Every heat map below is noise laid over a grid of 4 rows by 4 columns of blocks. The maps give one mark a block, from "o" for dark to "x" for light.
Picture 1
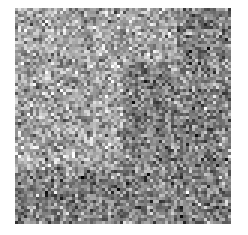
x x x o
x x o o
x x o o
o o o o
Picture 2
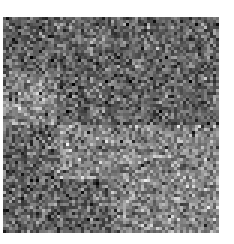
o o o o
x o o o
o x x x
o o x x
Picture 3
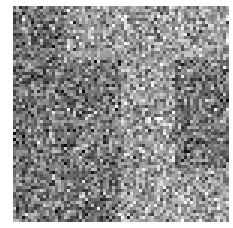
o x x x
o o x o
o o x o
o o x x
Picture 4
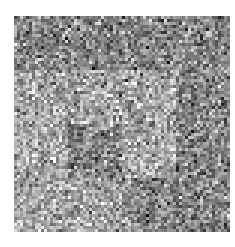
o o o o
x x x o
x o x o
x x o o
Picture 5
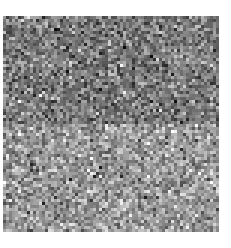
o o o o
o o o o
x x x x
x x x x
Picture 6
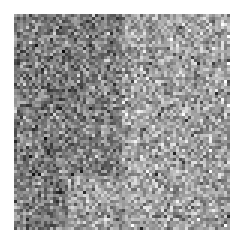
o o x x
o o x x
o o x x
o x x x
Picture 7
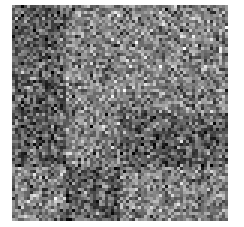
o x x x
o x x x
o x o o
x o x x
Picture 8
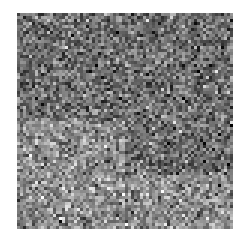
o o o o
o o o o
x x o o
x x x x
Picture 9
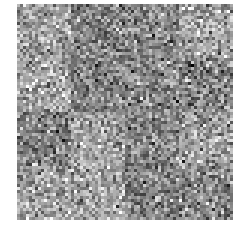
x o o x
x o o o
o x o x
x x o o
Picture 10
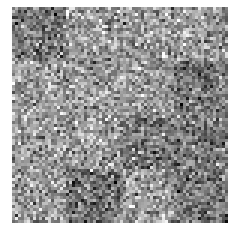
o x x x
x x x o
x x o o
x o x o
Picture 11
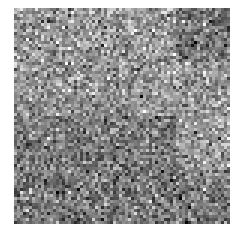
x x x o
x x x x
o o o x
o o o o
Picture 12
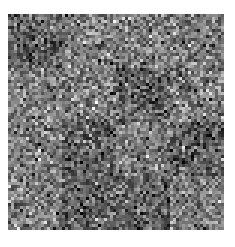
o x x x
x x o x
x o x o
x o o x
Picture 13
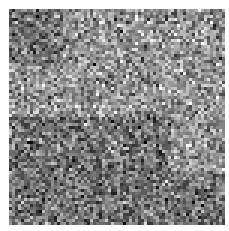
o x x x
x x x x
o o o x
o o o o
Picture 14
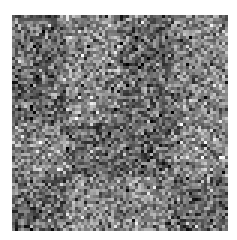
o x o x
o x o x
x o o x
o x x o
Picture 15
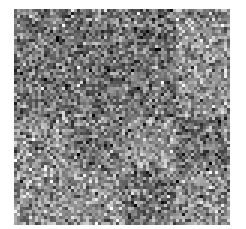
o o o x
o o o x
x o x o
x x o x
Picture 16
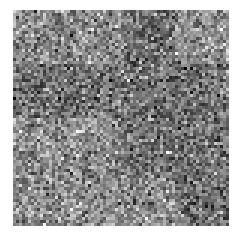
x x o x
o o o o
x x o o
x x x o
